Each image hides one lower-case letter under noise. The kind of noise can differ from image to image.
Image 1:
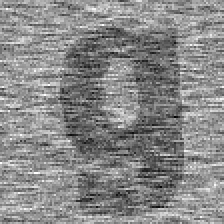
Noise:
streaked along the rows
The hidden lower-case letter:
g
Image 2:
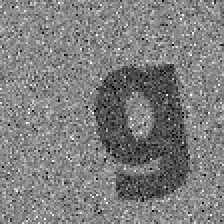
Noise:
heavy tails
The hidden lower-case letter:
g
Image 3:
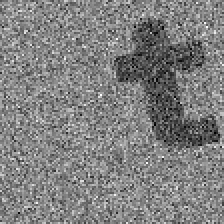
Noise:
independent entries
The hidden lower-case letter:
t
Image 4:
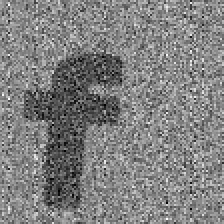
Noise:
columns of uneven size
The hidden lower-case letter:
f
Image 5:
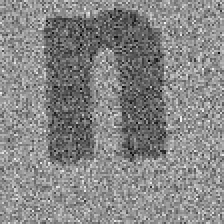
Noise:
low rank plus noise
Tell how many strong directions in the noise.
five to eight
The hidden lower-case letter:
n
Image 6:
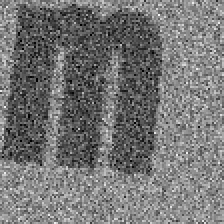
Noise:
independent entries
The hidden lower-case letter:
m
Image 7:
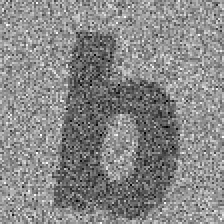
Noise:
independent entries
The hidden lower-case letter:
b
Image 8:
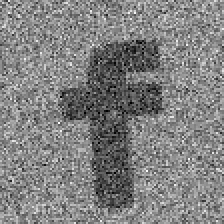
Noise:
low rank plus noise
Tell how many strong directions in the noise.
two
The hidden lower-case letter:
f
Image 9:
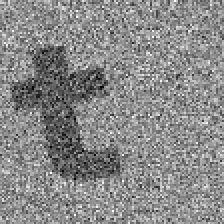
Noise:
low rank plus noise
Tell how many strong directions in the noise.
one
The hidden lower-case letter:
t
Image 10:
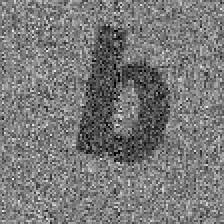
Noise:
columns of uneven size
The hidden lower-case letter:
b
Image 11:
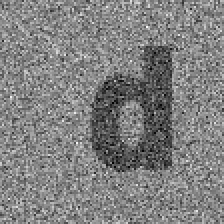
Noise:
independent entries
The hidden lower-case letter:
d
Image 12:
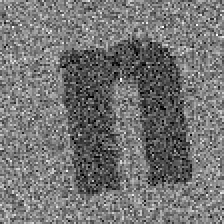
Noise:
independent entries
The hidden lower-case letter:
n
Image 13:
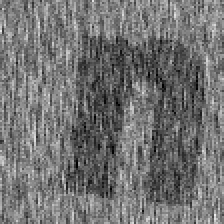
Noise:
streaked along the columns
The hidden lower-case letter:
n
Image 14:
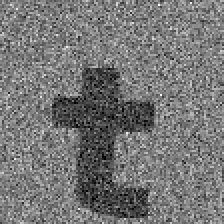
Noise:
independent entries
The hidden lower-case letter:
t
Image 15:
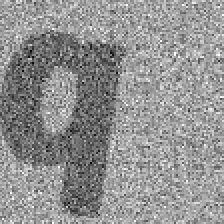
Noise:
low rank plus noise
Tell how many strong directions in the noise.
two
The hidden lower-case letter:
q
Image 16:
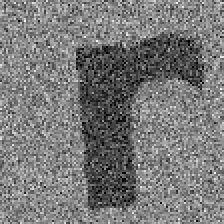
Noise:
low rank plus noise
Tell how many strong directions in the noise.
one
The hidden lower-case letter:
r
